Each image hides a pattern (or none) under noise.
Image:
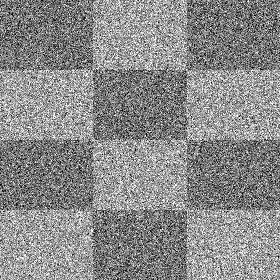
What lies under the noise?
a checkerboard
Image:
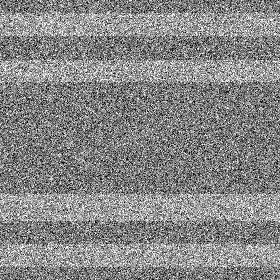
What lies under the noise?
bands of rows
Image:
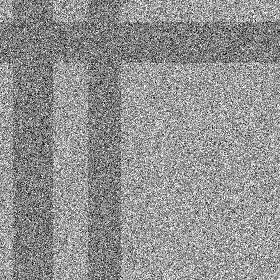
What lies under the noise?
bands of rows crossing bands of columns
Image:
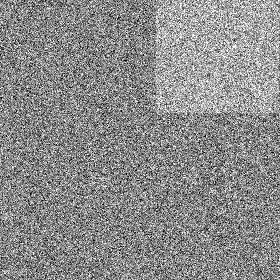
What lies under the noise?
one block
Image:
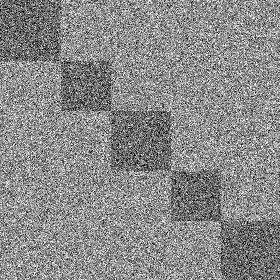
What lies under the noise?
blocks along the diagonal
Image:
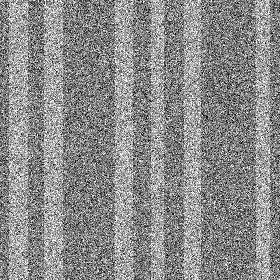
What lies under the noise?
bands of columns
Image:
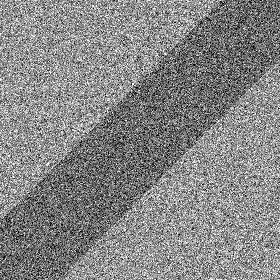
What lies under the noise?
a diagonal band
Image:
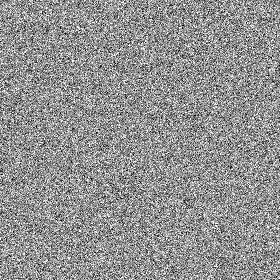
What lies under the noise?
only noise
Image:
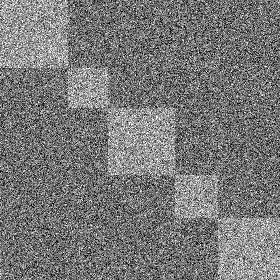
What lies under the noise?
blocks along the diagonal
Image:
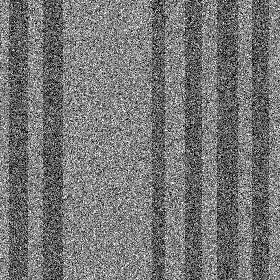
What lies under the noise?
bands of columns
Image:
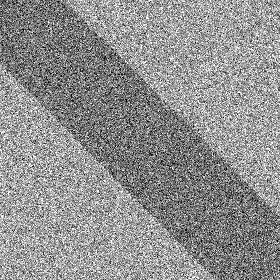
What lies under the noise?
a diagonal band
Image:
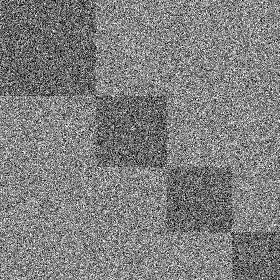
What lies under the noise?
blocks along the diagonal
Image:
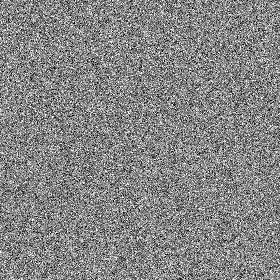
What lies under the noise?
only noise
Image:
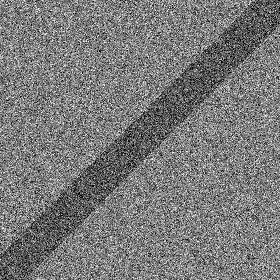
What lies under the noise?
a diagonal band
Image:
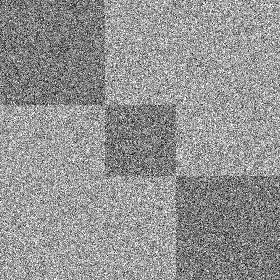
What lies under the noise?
blocks along the diagonal
